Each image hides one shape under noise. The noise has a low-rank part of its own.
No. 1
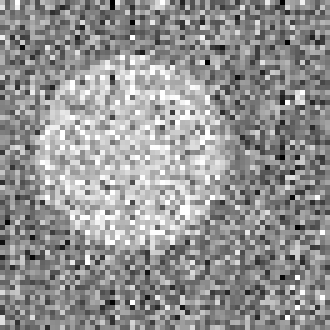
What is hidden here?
light disc
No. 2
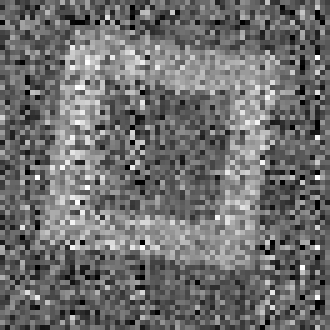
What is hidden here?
light square frame
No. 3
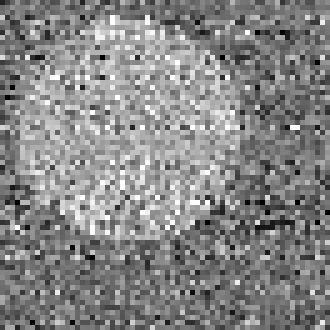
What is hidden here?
light disc
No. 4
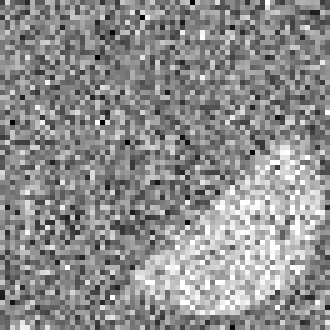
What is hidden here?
light half disc
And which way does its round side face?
down and right
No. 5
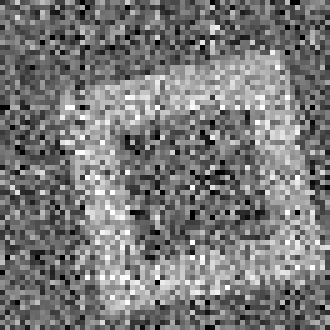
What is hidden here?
light square frame
